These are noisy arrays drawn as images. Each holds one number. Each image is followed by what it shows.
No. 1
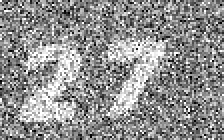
27
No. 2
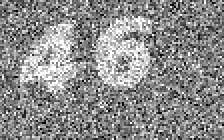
46
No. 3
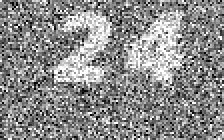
24
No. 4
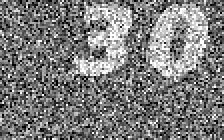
30
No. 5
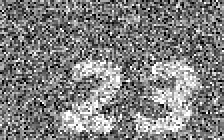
23
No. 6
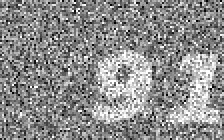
91
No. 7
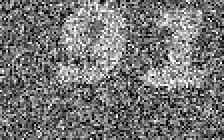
91
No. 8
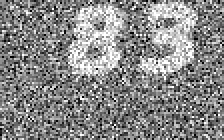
83
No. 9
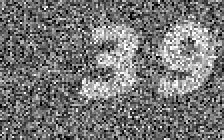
39
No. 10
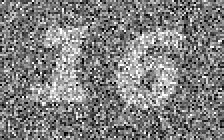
16
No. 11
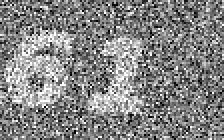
61
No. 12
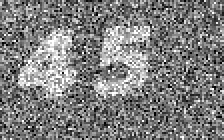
45
